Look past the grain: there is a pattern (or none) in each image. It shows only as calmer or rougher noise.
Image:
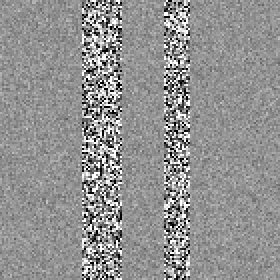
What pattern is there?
bands of columns
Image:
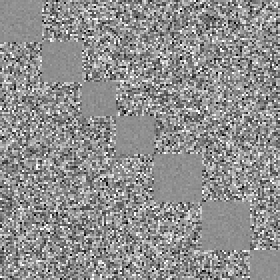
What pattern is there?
blocks along the diagonal
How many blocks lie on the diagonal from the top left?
7
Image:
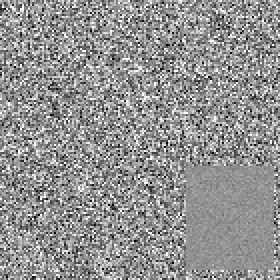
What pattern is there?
one block
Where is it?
bottom right
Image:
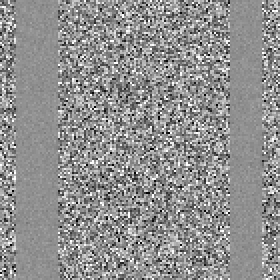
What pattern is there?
bands of columns
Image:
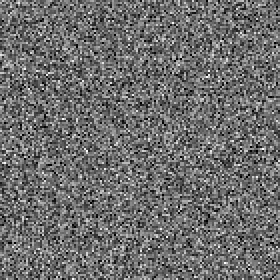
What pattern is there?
only noise
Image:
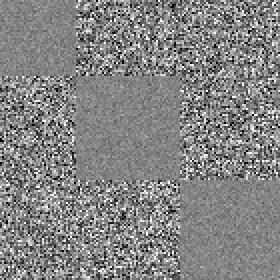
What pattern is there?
blocks along the diagonal
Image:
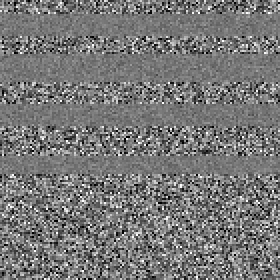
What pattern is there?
bands of rows
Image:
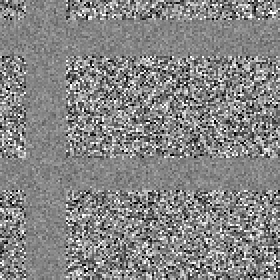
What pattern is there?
bands of rows crossing bands of columns
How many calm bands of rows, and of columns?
2 and 1
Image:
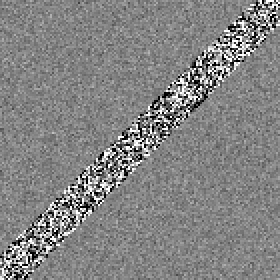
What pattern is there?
a diagonal band
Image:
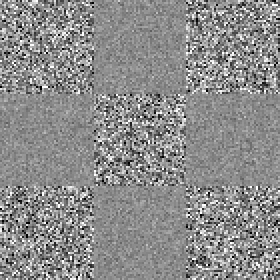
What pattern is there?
a checkerboard
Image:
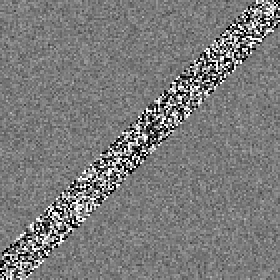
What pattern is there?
a diagonal band
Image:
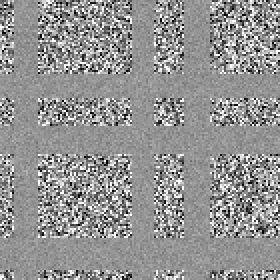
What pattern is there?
bands of rows crossing bands of columns
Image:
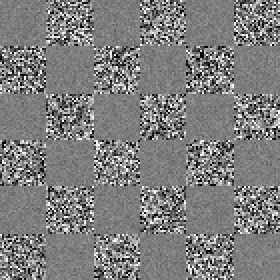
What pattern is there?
a checkerboard
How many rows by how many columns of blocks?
6 by 6
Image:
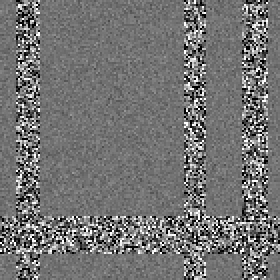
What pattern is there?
bands of rows crossing bands of columns
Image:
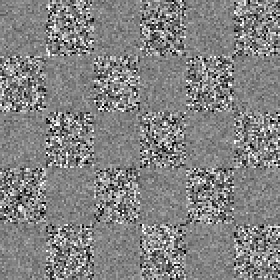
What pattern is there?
a checkerboard
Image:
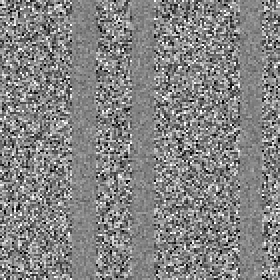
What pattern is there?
bands of columns
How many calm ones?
3
